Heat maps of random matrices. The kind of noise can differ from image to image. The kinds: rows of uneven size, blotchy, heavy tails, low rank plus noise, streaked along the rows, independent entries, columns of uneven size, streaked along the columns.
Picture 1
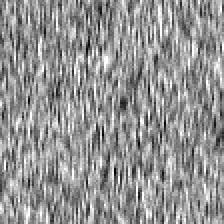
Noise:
streaked along the columns
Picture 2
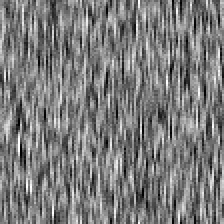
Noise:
streaked along the columns
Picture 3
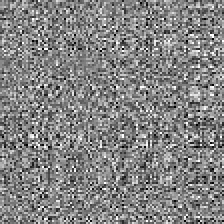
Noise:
low rank plus noise
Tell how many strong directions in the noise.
five to eight
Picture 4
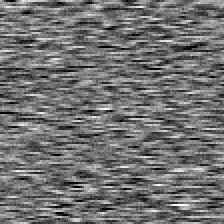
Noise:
streaked along the rows
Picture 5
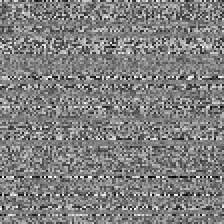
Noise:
rows of uneven size
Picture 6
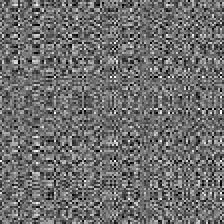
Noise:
low rank plus noise
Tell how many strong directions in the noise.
two
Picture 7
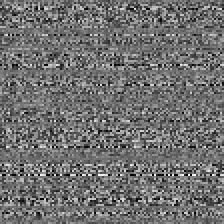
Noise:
rows of uneven size
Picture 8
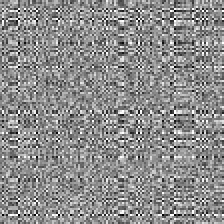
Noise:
low rank plus noise
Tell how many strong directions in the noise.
one
